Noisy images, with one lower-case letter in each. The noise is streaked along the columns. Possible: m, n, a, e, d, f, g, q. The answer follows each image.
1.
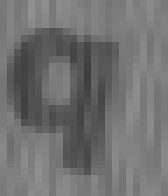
q
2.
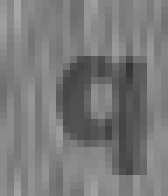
q
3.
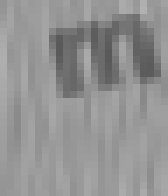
m
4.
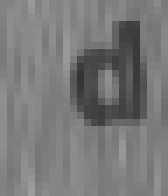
d
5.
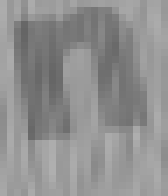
n
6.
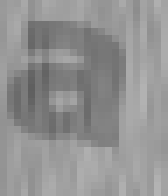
a
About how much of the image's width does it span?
two thirds
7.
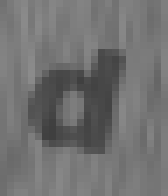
d
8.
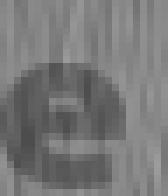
e
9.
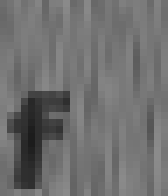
f
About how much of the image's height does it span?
half
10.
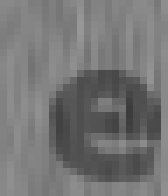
e
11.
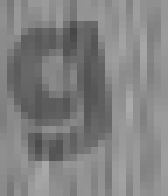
g
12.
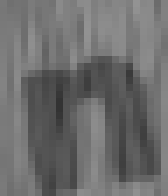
n
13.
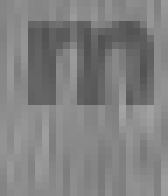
m
